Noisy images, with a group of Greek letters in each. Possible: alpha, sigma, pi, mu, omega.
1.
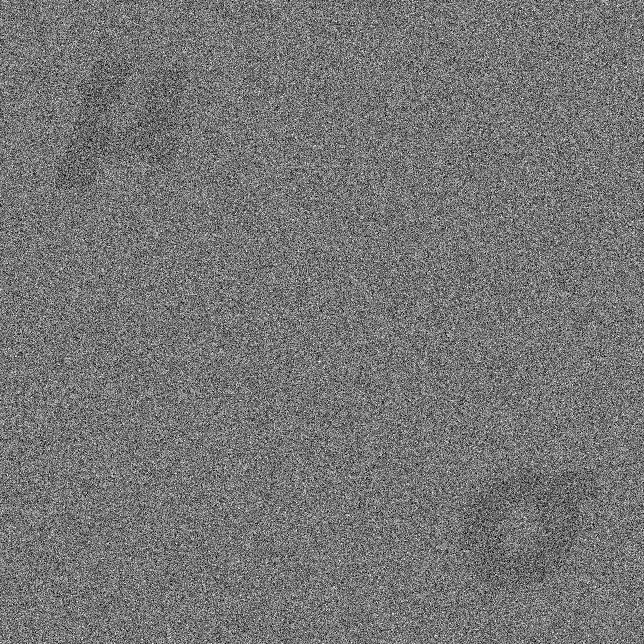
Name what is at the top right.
nothing
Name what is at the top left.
mu
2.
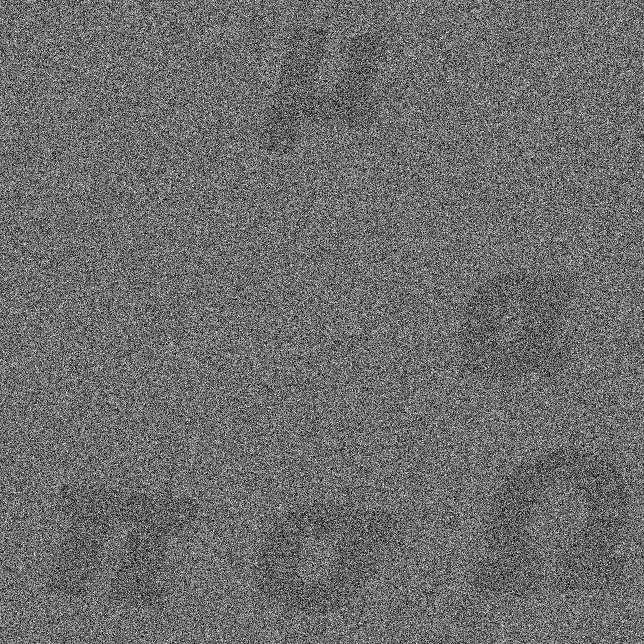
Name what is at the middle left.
nothing
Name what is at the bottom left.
pi
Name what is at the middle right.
alpha
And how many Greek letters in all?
5
